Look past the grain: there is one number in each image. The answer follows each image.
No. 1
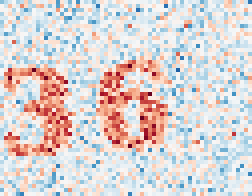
36
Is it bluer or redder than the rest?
redder
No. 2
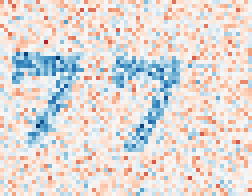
77
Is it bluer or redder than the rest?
bluer
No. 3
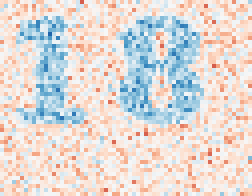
18
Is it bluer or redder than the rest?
bluer
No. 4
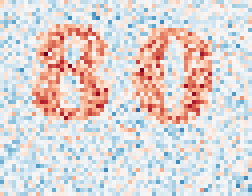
80
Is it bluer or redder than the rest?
redder
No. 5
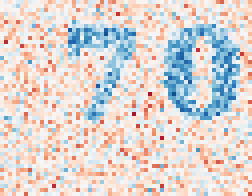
70
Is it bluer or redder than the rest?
bluer
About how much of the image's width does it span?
two thirds
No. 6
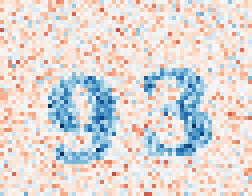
93
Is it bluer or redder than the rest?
bluer
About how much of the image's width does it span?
two thirds
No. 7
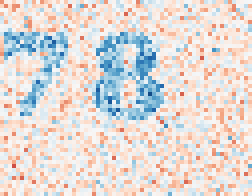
78
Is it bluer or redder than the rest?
bluer
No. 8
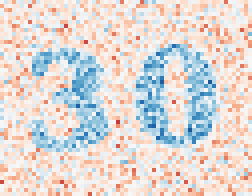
30
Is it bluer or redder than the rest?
bluer
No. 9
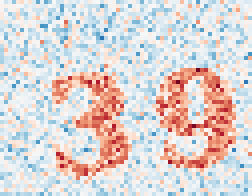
39
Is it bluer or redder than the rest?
redder
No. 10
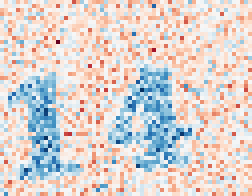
14
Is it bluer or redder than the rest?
bluer
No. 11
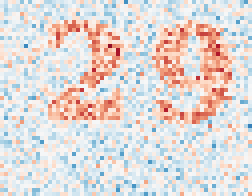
29
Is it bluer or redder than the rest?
redder
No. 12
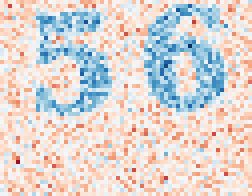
56
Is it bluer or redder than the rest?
bluer
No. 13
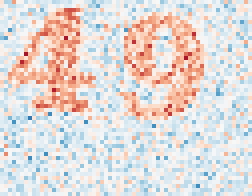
49
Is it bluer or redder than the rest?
redder
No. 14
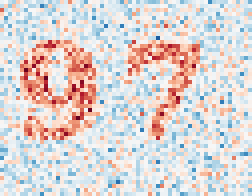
97
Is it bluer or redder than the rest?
redder
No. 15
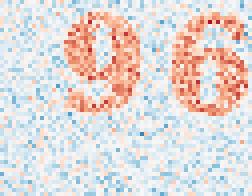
96
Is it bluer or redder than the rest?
redder
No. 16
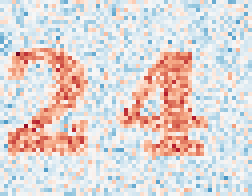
24
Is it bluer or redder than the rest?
redder
